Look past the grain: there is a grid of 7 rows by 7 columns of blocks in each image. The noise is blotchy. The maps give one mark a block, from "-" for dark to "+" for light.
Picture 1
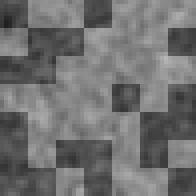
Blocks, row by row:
- + + - + + +
+ - - + + + -
- - + + + + +
+ + + + - + -
- + + + + - -
- + - - + - +
- - + - + + -
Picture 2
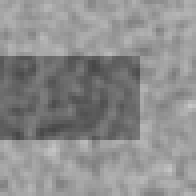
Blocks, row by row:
+ + + + + + +
+ + + + + + +
- - - - - + +
- - - - - + +
- - - - - + +
+ + + + + + +
+ + + + + + +
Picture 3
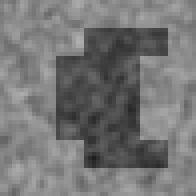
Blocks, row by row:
+ + + + + + +
+ + + - - - +
+ + - - - + +
+ + - - - + +
+ + - - - + +
+ + + - - - +
+ + + + + + +
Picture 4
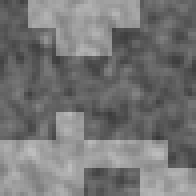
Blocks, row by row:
- + + + + - -
- - + + - - -
- - - - - - -
- - - - - - -
- - + - - - -
+ + + + + + -
+ + + - - + +
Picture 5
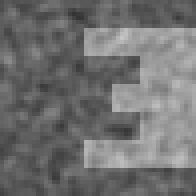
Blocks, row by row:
- - - - - - -
- - - + + + +
- - - - - + +
- - - - + + +
- - - - - + +
- - - + + + +
- - - - - - -
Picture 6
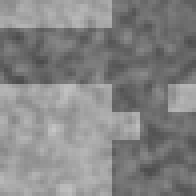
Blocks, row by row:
+ + + + - - -
- - - - - - -
- - - - - - -
+ + + + - - +
+ + + + + - -
+ + + + - - -
+ + + + - - -
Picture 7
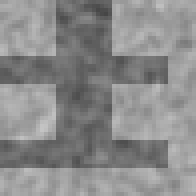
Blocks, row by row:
+ + - - + + +
+ + - - + + +
- - - - - - +
+ + - - + + +
+ + - - + + +
- - - - - - +
+ + + + + + +
